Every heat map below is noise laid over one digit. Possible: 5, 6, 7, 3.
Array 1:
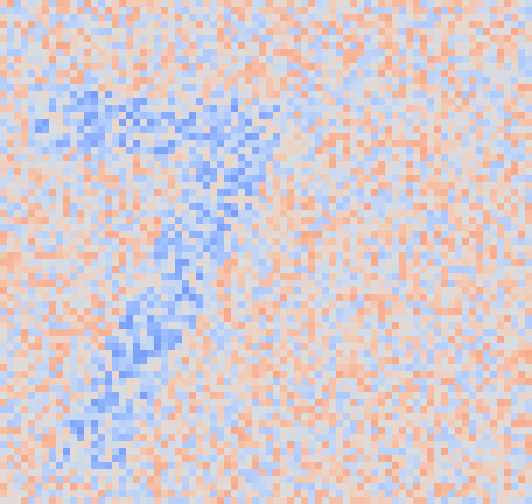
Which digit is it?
7
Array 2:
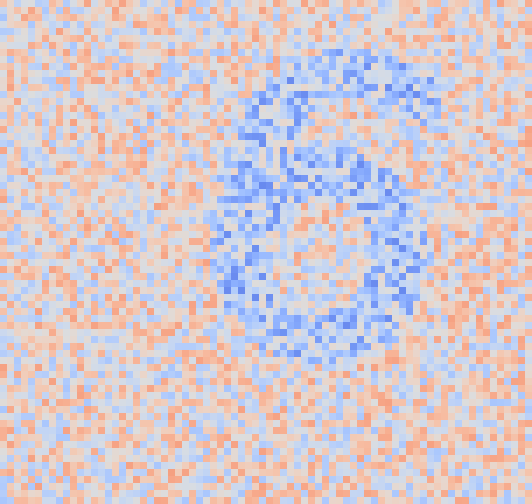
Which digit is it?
6
